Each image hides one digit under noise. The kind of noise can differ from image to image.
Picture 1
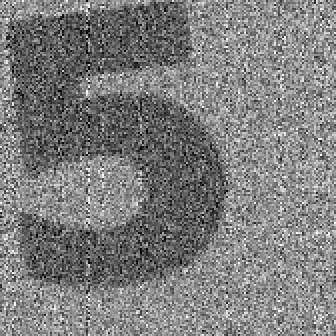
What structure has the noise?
columns of uneven size
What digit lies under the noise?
5
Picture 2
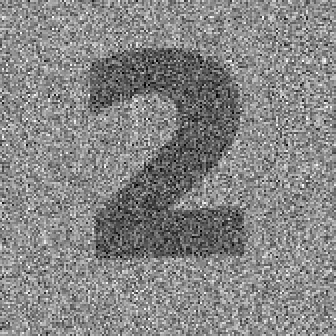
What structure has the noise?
low rank plus noise
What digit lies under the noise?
2
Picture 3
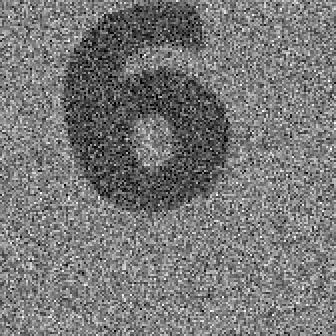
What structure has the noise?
independent entries
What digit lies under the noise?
6
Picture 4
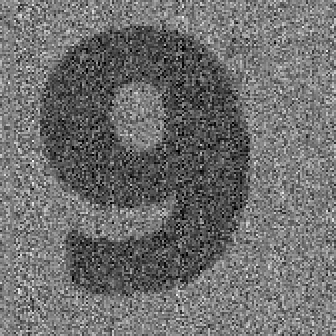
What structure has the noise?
columns of uneven size
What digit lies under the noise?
9
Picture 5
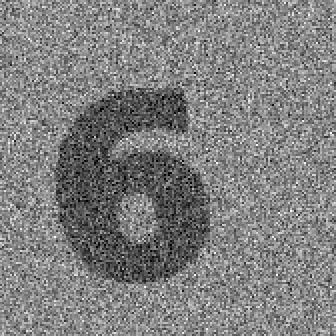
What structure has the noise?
independent entries
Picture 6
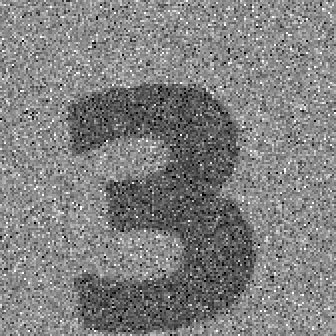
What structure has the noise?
heavy tails
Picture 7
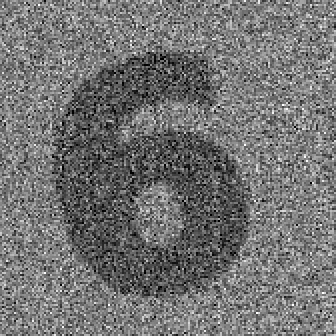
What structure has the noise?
low rank plus noise
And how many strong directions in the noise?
three or four
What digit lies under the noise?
6
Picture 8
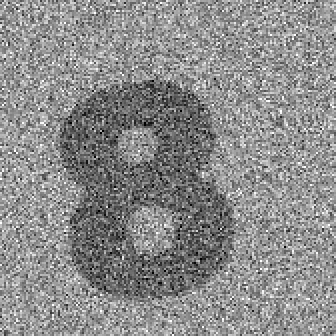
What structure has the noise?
low rank plus noise
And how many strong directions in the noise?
two
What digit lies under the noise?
8
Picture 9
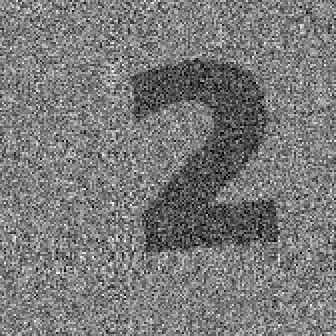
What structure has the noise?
low rank plus noise
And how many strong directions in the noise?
three or four
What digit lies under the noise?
2
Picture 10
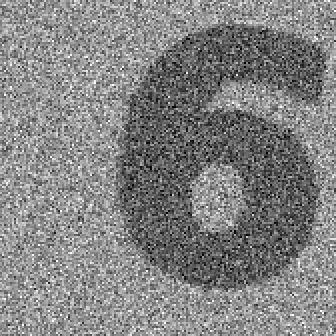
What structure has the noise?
independent entries
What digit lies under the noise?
6
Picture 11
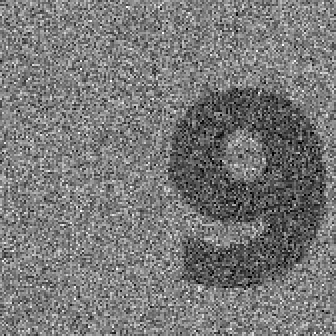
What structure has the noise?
independent entries
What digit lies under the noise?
9
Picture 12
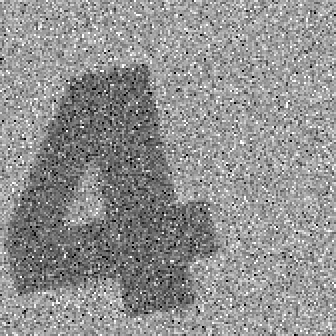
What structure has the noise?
heavy tails
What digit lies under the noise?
4
